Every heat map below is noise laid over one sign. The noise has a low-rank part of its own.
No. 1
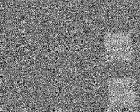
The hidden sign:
colon
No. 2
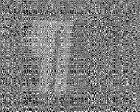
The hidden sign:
pilcrow
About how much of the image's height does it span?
two thirds
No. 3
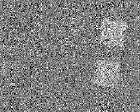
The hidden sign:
colon
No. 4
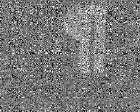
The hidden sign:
pilcrow
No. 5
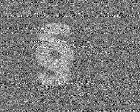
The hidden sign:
section sign
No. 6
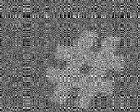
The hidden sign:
hash sign
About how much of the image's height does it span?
two thirds
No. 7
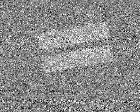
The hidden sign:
equals sign
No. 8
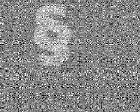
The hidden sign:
section sign
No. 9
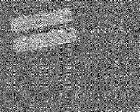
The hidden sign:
equals sign
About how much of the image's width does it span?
half
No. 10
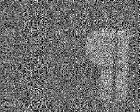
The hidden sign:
pilcrow
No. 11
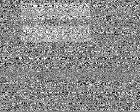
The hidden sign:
equals sign
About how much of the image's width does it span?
half
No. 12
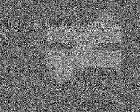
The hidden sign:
not-equal sign
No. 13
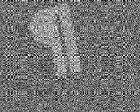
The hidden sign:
pilcrow
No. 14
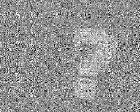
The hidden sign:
question mark
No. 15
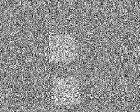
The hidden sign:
colon
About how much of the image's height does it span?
two thirds
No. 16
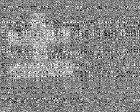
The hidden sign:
plus-minus sign
